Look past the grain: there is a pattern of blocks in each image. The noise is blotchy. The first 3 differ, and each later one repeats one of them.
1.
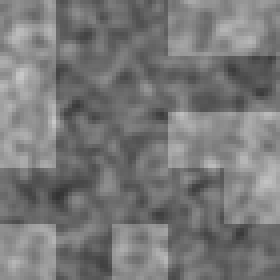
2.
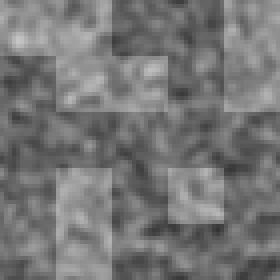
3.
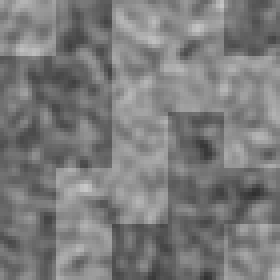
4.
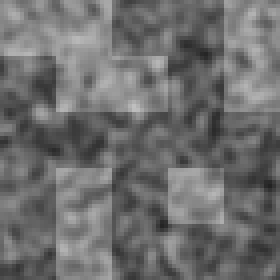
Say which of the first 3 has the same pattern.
2
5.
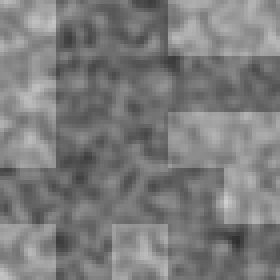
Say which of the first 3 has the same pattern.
1
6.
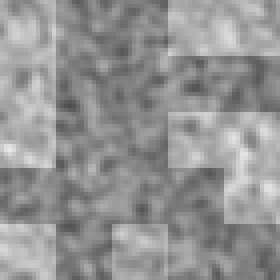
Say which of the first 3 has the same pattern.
1
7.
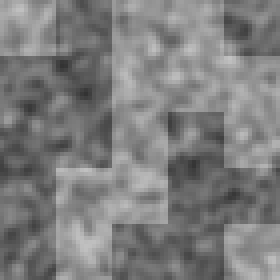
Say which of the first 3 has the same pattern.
3
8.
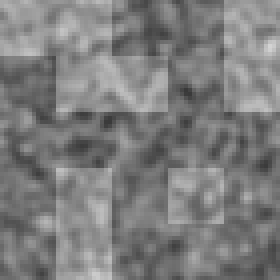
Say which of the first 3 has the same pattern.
2
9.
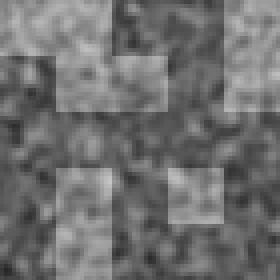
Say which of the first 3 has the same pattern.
2
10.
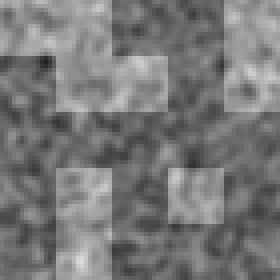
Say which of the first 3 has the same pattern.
2
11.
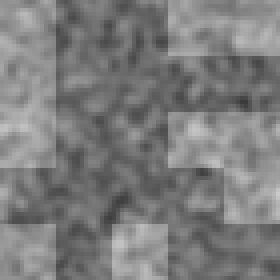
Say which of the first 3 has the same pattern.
1
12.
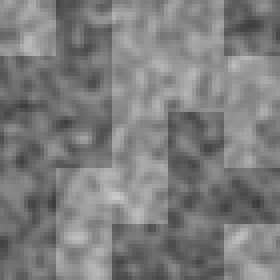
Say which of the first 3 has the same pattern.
3
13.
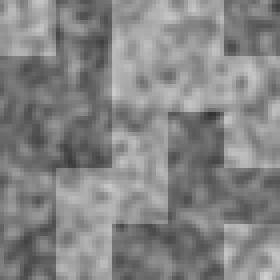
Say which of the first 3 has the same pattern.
3
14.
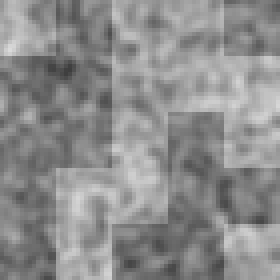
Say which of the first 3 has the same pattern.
3
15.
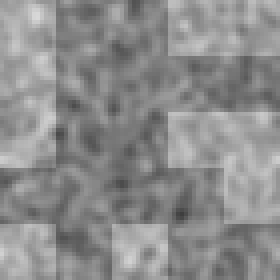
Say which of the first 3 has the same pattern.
1
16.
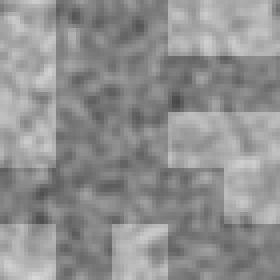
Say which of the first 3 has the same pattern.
1
